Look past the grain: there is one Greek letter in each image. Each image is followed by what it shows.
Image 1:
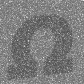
omega
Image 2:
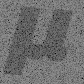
mu
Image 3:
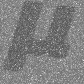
mu
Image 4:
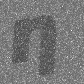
eta
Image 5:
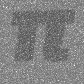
pi
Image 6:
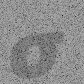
sigma
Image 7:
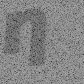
eta
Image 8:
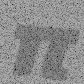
pi
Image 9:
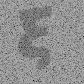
xi
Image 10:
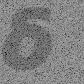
delta
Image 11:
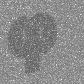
phi
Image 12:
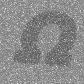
omega
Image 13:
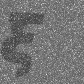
xi
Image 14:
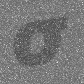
sigma
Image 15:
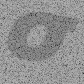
sigma
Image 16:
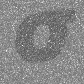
sigma
